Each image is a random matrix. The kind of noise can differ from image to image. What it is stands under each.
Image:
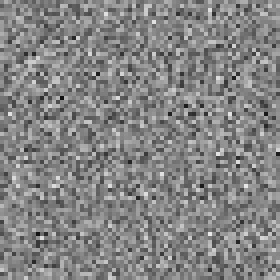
low rank plus noise
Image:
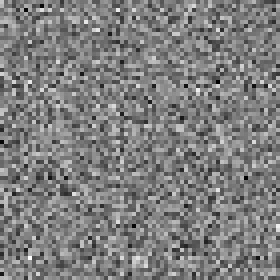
low rank plus noise
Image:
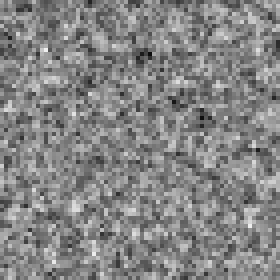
blotchy
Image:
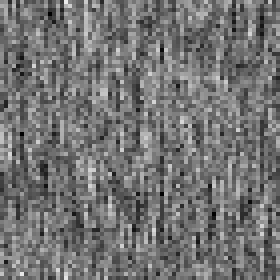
streaked along the columns
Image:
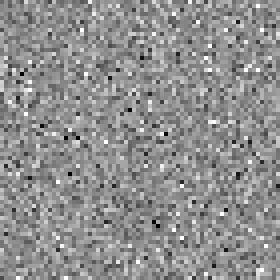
heavy tails
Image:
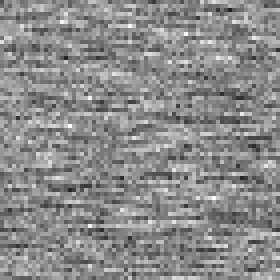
streaked along the rows
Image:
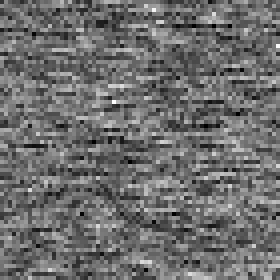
streaked along the rows
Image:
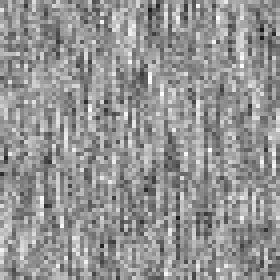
streaked along the columns
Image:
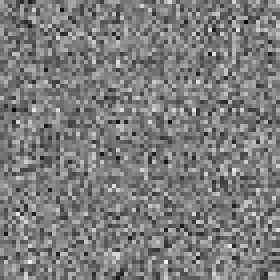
low rank plus noise
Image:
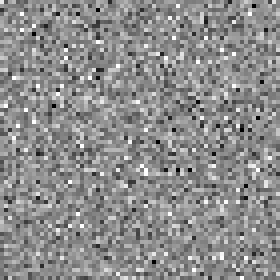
heavy tails
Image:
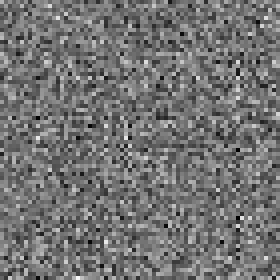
low rank plus noise
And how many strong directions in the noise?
two
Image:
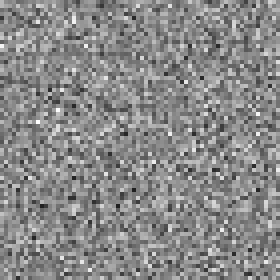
low rank plus noise
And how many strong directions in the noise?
one
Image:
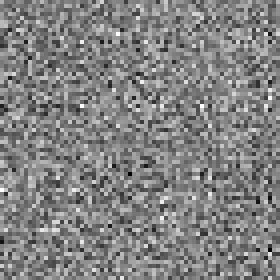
low rank plus noise
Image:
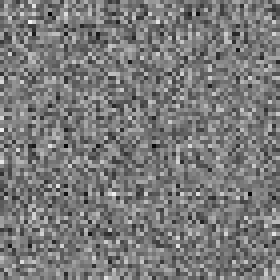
low rank plus noise
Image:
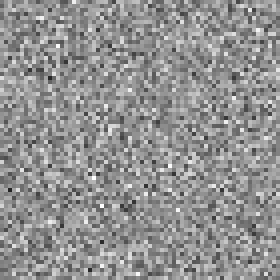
independent entries
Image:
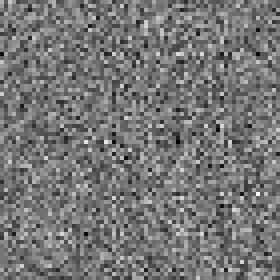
low rank plus noise
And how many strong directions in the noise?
one
